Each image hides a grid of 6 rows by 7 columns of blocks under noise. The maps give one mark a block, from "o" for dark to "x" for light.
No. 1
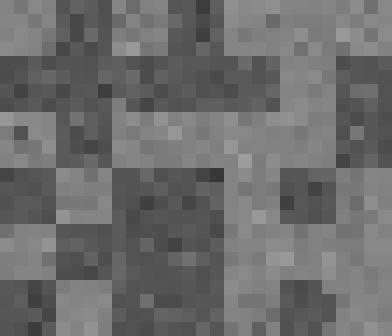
x o x o x x x
o o o o o x o
x o x x x x o
o x o o x o x
x o o o x x x
o x o o x o x
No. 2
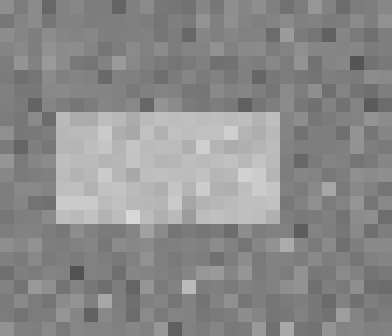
o o o o o o o
o o o o o o o
o x x x x o o
o x x x x o o
o o o o o o o
o o o o o o o
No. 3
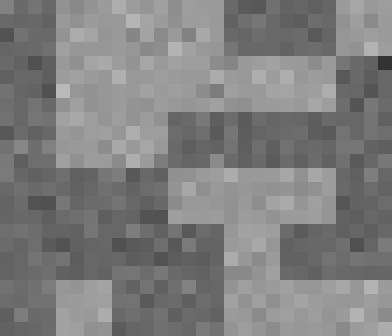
o x x x o o x
o x x x x x o
o x x o o o o
o o o x x x o
o o o o x o o
o x o o x x x
